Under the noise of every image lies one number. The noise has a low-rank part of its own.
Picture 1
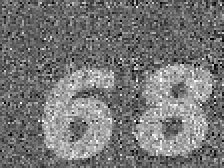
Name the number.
68
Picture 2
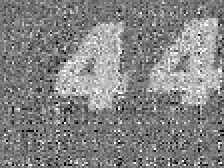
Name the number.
44
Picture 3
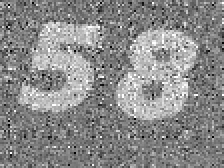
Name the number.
58
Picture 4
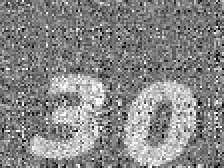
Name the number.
30
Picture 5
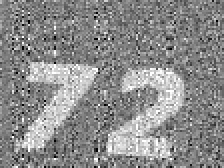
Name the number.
72
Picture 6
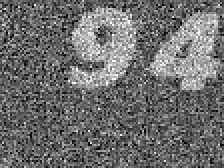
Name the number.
94
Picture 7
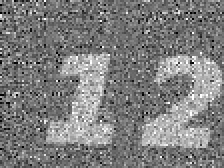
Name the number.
12
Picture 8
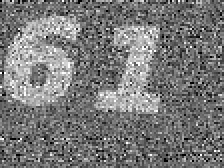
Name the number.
61
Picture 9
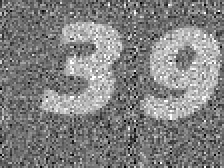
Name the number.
39
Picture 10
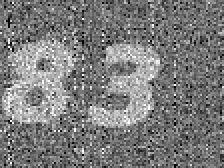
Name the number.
83
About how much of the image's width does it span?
two thirds
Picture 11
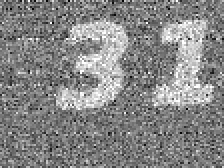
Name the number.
31
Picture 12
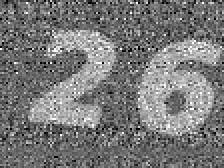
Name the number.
26
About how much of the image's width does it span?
nearly all
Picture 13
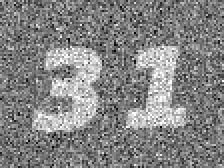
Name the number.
31
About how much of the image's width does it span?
two thirds
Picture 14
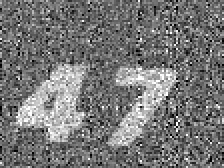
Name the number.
47
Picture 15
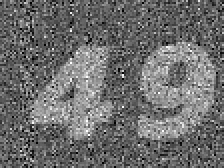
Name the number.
49
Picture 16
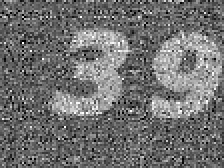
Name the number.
39
